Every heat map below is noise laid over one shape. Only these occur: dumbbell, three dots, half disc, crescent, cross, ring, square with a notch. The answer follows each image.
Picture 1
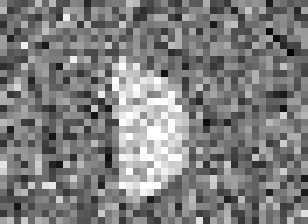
half disc
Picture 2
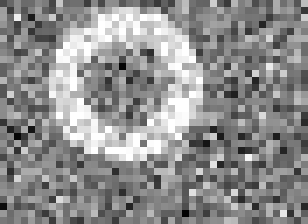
ring
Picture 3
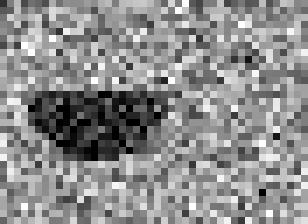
half disc
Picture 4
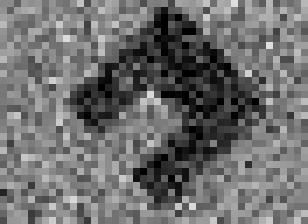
square with a notch
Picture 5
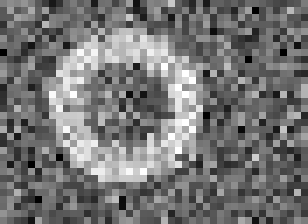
ring
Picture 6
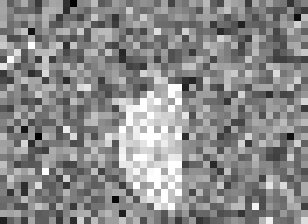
half disc
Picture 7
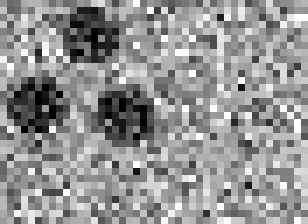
three dots
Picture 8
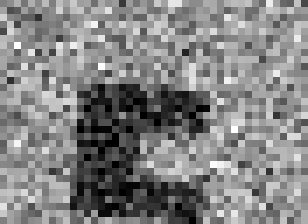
square with a notch
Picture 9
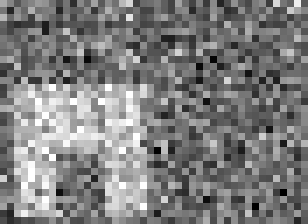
square with a notch
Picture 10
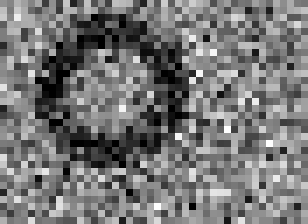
ring
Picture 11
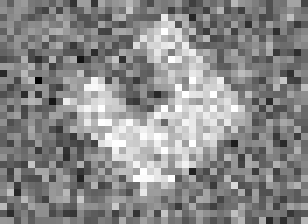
square with a notch
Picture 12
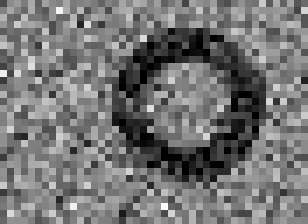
ring
